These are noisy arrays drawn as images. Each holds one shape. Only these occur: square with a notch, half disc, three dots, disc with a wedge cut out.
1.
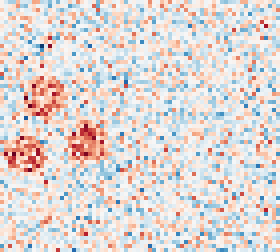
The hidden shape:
three dots
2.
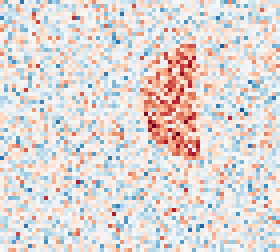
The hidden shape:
half disc
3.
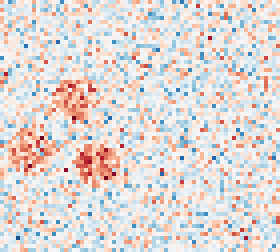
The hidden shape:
three dots
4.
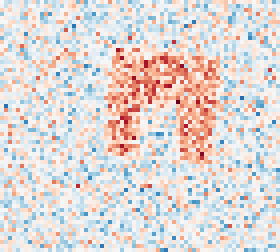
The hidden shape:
square with a notch
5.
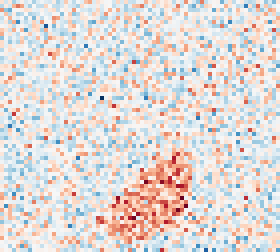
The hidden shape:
half disc
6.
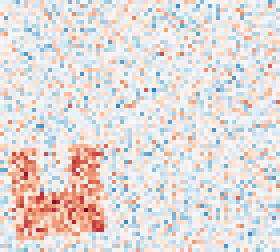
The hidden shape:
square with a notch
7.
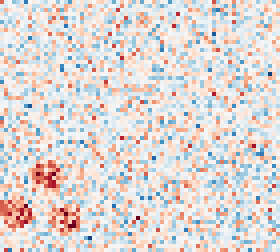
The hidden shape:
three dots
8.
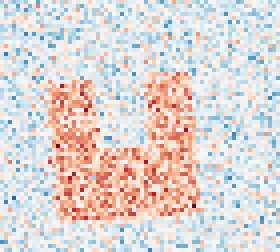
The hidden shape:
square with a notch
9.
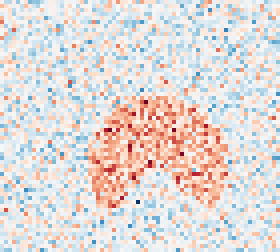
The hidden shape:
disc with a wedge cut out
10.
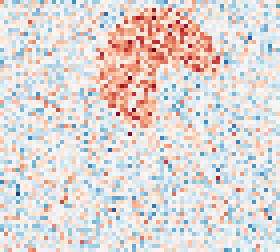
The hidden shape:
disc with a wedge cut out
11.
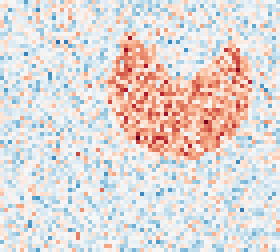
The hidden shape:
disc with a wedge cut out
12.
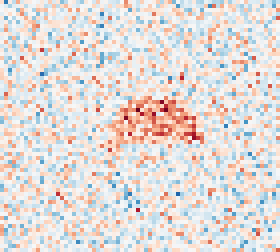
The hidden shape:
half disc
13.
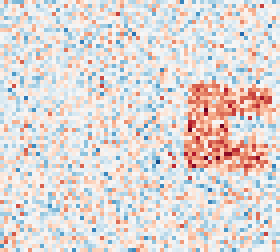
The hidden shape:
square with a notch
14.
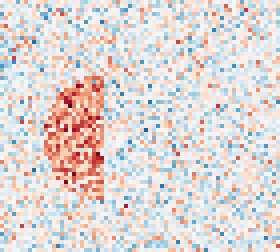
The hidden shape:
half disc
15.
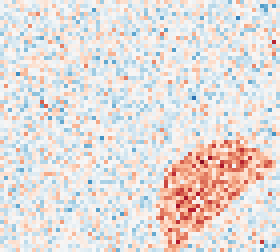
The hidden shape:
half disc
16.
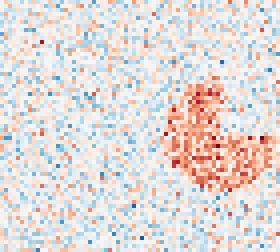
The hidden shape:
disc with a wedge cut out
